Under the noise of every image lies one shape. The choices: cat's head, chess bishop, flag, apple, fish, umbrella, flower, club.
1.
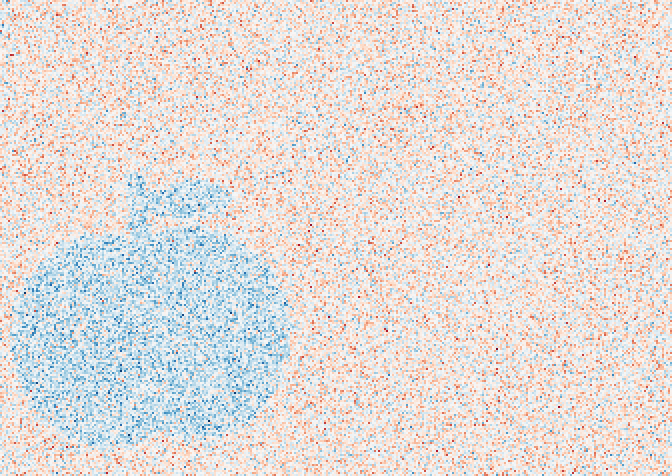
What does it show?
blue apple
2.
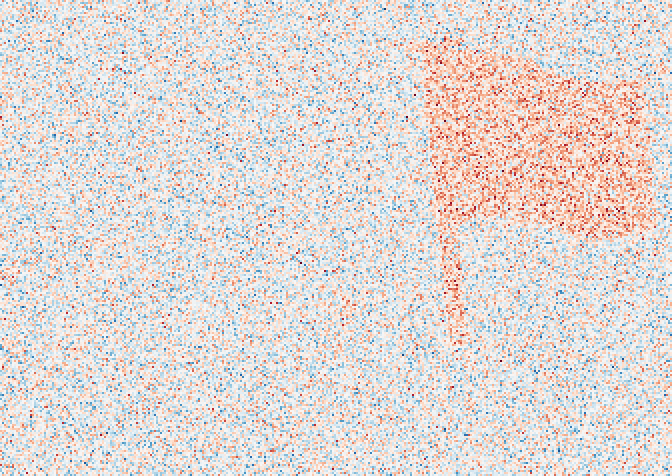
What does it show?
red flag
